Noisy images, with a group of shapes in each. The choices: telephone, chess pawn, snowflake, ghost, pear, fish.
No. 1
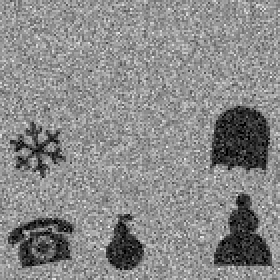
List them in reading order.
middle left: snowflake; middle right: ghost; bottom left: telephone; bottom middle: pear; bottom right: chess pawn
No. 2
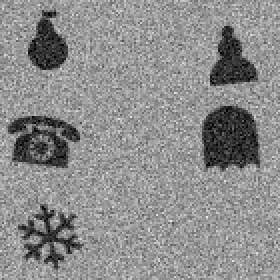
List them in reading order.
top left: pear; top right: chess pawn; middle left: telephone; middle right: ghost; bottom left: snowflake
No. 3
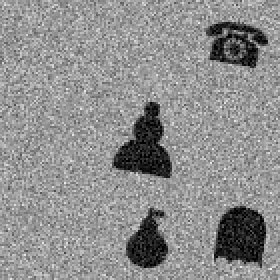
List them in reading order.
top right: telephone; centre: chess pawn; bottom middle: pear; bottom right: ghost
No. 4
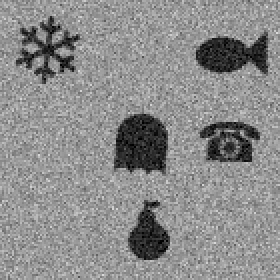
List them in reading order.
top left: snowflake; top right: fish; centre: ghost; middle right: telephone; bottom middle: pear
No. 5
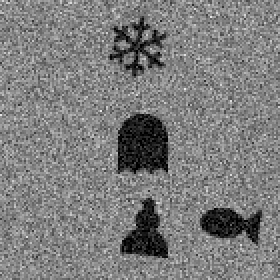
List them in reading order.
top middle: snowflake; centre: ghost; bottom middle: chess pawn; bottom right: fish
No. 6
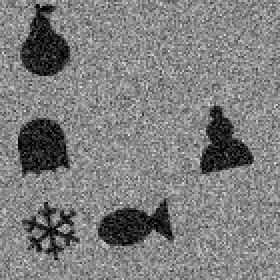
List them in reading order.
top left: pear; middle left: ghost; middle right: chess pawn; bottom left: snowflake; bottom middle: fish
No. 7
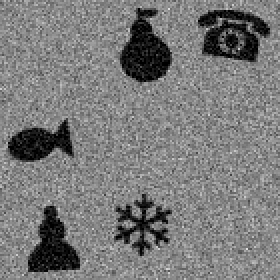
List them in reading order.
top middle: pear; top right: telephone; middle left: fish; bottom left: chess pawn; bottom middle: snowflake
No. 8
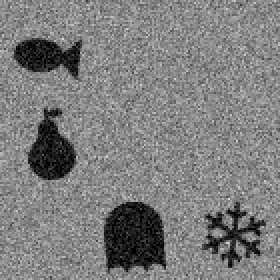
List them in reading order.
top left: fish; middle left: pear; bottom middle: ghost; bottom right: snowflake
